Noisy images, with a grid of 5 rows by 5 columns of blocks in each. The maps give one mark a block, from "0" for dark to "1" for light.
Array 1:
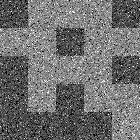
01110
11011
01110
01011
00001
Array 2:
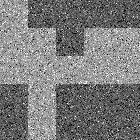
10000
11011
11111
01000
01000
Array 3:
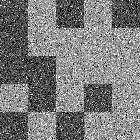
01010
01111
00111
10101
01011
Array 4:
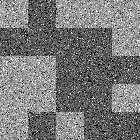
10111
00001
11000
11001
10100
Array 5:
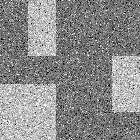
01000
01000
00001
11001
11000
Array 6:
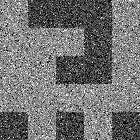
10001
11101
11001
11111
01010
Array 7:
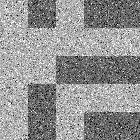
10100
11111
11000
10111
10100
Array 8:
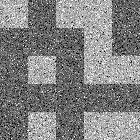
10110
00010
01011
00000
01011
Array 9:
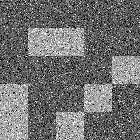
00000
01100
00001
10010
10100
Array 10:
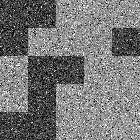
00111
01110
10011
10111
00111
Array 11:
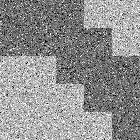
00011
00001
11000
11100
11110
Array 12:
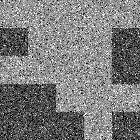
11111
01110
11110
00111
00010
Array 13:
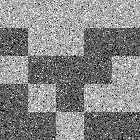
11111
01100
10001
01011
00100
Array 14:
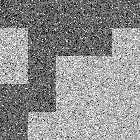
00000
10001
10111
00111
01111
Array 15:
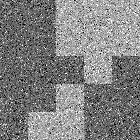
00111
00111
00010
00100
01100
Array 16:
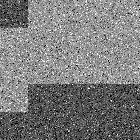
01111
11111
11111
10000
00000
